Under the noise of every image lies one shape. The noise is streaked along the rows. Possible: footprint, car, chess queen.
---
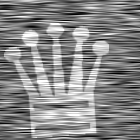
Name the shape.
chess queen
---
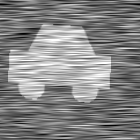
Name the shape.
car
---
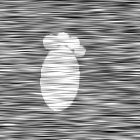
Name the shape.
footprint
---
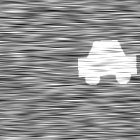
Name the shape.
car
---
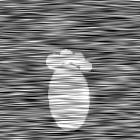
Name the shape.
footprint
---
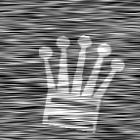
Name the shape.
chess queen
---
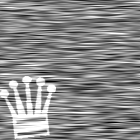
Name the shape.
chess queen
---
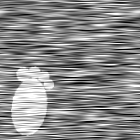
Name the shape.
footprint
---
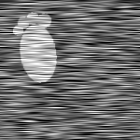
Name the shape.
footprint
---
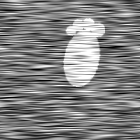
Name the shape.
footprint
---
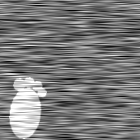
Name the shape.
footprint
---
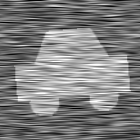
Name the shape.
car
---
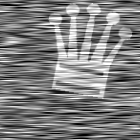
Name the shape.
chess queen
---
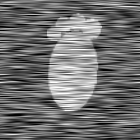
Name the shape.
footprint
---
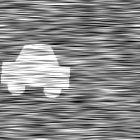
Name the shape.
car
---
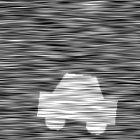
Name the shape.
car
